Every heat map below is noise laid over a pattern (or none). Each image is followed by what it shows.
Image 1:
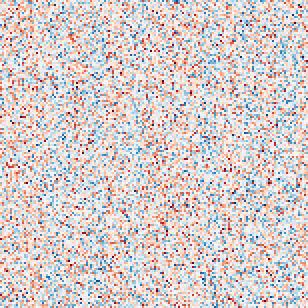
bands of columns
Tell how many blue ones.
6
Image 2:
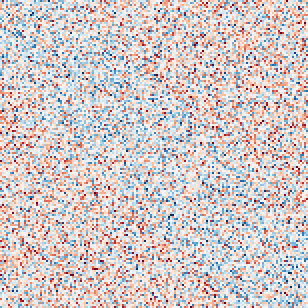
a diagonal band
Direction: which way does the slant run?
top left to bottom right
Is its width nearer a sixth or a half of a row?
a half
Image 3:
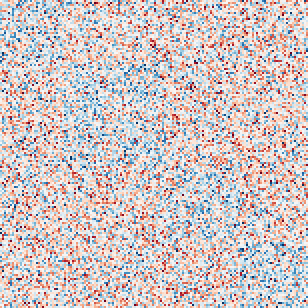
blocks along the diagonal
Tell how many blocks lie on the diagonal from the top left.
4
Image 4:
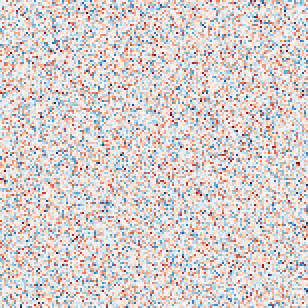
only noise
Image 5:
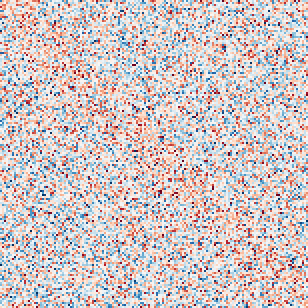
a diagonal band
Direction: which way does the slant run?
top left to bottom right
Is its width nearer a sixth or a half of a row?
a sixth
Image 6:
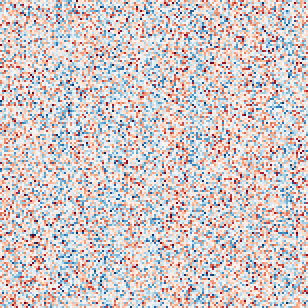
bands of columns
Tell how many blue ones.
5
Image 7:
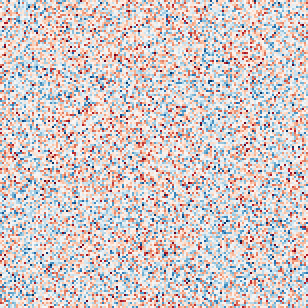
bands of rows crossing bands of columns
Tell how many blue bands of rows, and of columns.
3 and 3
